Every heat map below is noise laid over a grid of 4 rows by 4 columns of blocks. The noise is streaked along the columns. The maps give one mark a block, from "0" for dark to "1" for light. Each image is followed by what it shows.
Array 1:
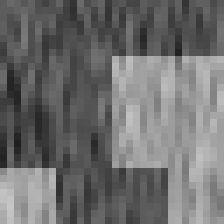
0 0 0 0
0 0 1 1
0 0 1 1
1 0 0 1
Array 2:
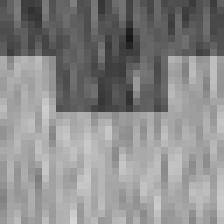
0 0 0 0
1 0 0 1
1 1 1 1
1 1 1 1
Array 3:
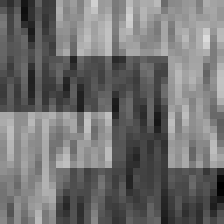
0 1 1 1
0 0 0 1
1 1 0 1
1 0 0 0
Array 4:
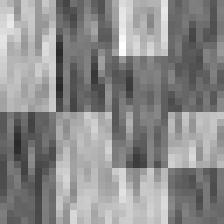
1 0 1 0
1 0 0 0
0 1 0 1
0 1 1 0
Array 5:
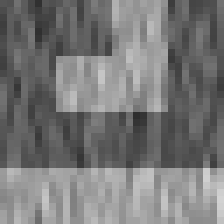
0 0 1 0
0 1 1 0
0 0 0 0
1 1 1 1
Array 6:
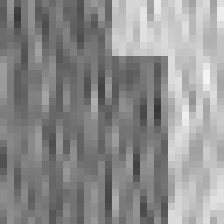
0 0 1 1
0 0 0 1
0 0 0 1
0 0 0 1
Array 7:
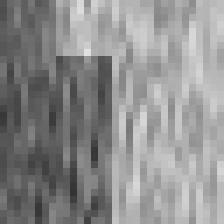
0 1 1 1
0 0 1 1
0 0 1 1
0 0 1 1
